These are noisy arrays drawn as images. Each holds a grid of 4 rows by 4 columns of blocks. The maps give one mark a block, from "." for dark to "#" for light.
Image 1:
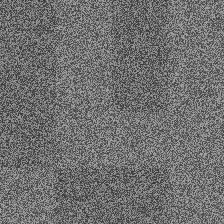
.#.#
.#.#
.###
#..#
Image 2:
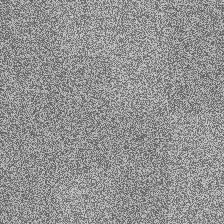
.##.
..#.
...#
.#.#
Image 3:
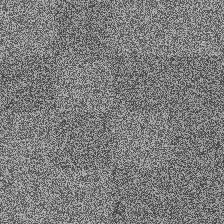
#.##
.#..
#.#.
##..
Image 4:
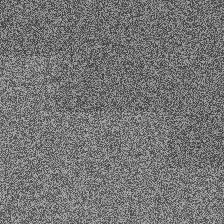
....
#...
###.
####
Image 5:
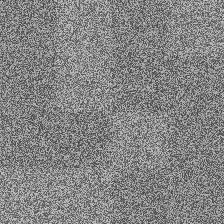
.#.#
.#..
..#.
##..
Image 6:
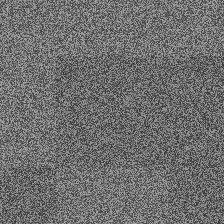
####
#...
#...
.##.
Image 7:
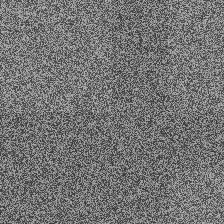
##.#
##.#
....
...#
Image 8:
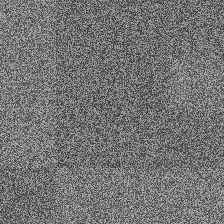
#...
#..#
#...
.###
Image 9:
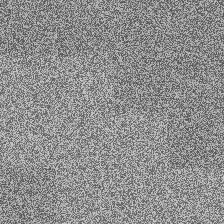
....
##..
###.
.###
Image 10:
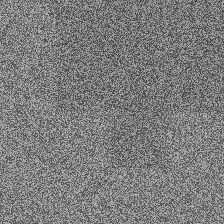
#...
#...
##.#
####
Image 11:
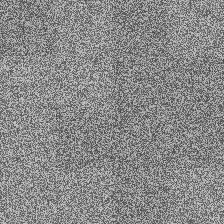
.#.#
##..
#...
##.#
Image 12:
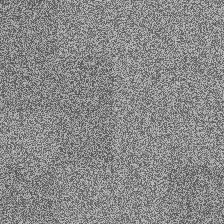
.###
..##
#.##
.##.
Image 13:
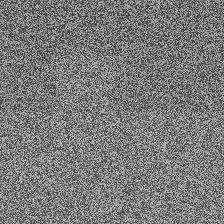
....
.#..
####
####
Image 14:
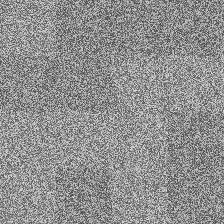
#...
..##
###.
#.#.
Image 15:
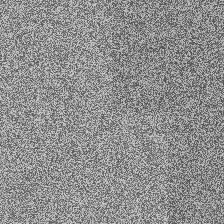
##..
##..
###.
###.
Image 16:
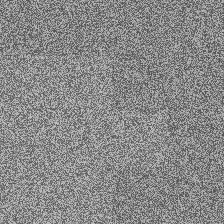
....
##..
###.
##..
